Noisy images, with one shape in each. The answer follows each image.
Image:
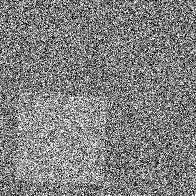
square
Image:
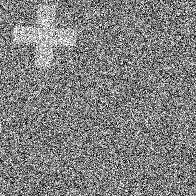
cross
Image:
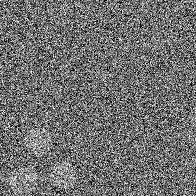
three dots
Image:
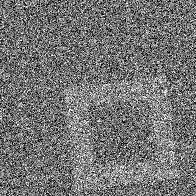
square frame
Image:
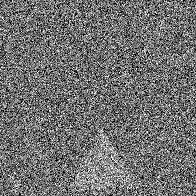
triangle
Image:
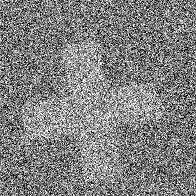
cross
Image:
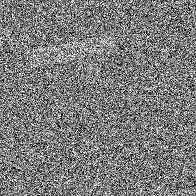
bar
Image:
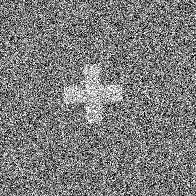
cross
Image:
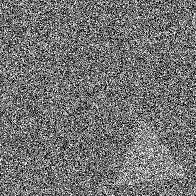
triangle
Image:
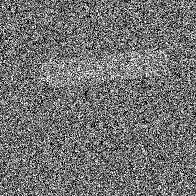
bar
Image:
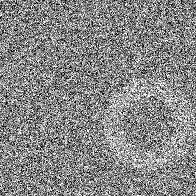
ring
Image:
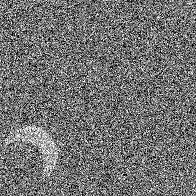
crescent
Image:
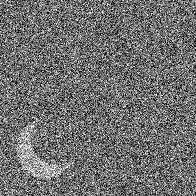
crescent
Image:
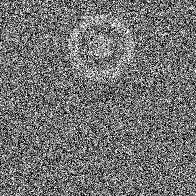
bullseye
